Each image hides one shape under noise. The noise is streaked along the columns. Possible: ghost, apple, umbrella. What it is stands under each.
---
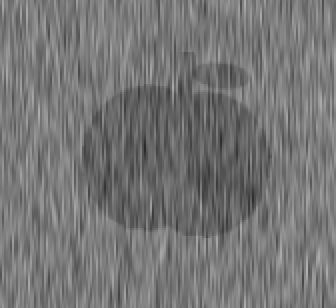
apple
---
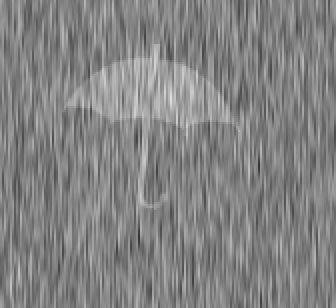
umbrella
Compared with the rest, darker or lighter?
lighter
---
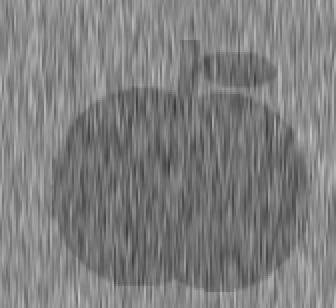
apple
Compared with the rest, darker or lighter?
darker
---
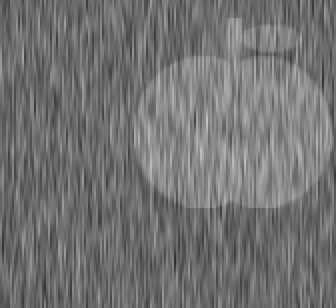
apple
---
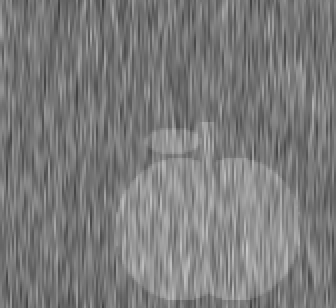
apple
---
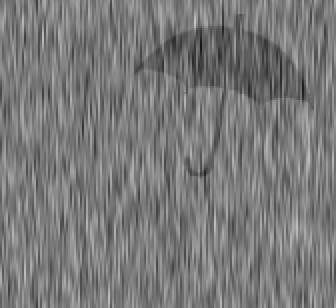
umbrella
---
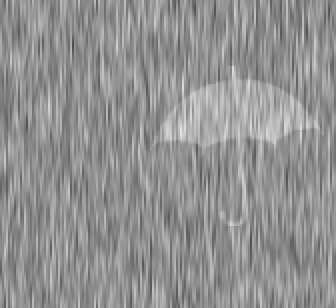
umbrella
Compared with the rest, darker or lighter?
lighter
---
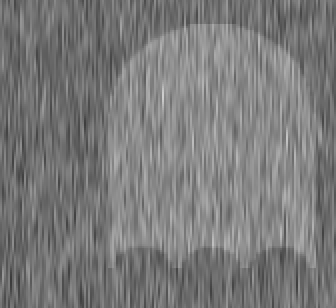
ghost
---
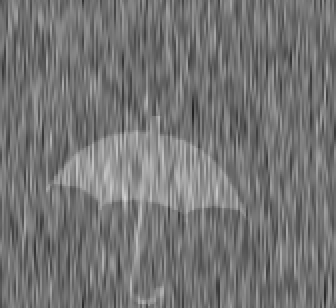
umbrella
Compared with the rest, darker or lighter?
lighter
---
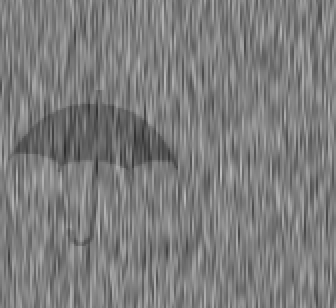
umbrella
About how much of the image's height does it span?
half
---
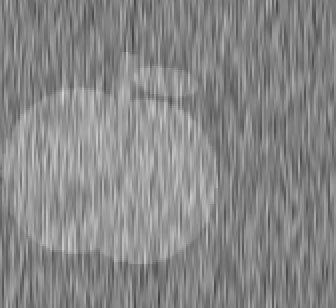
apple
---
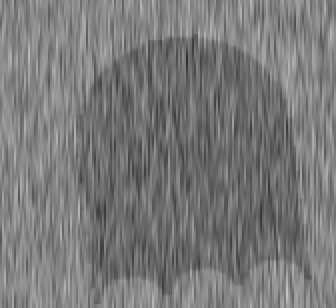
ghost
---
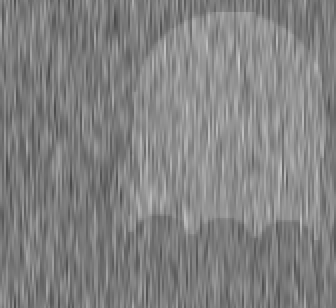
ghost
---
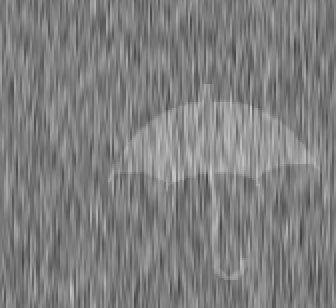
umbrella
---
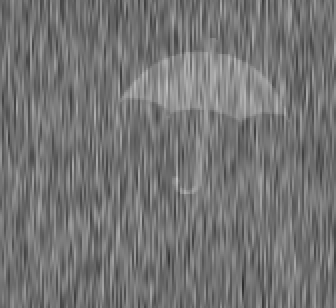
umbrella
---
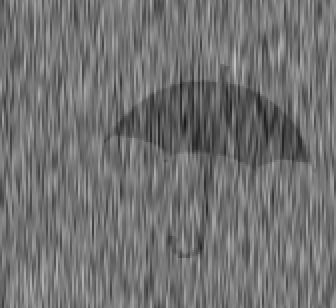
umbrella
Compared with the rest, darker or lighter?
darker
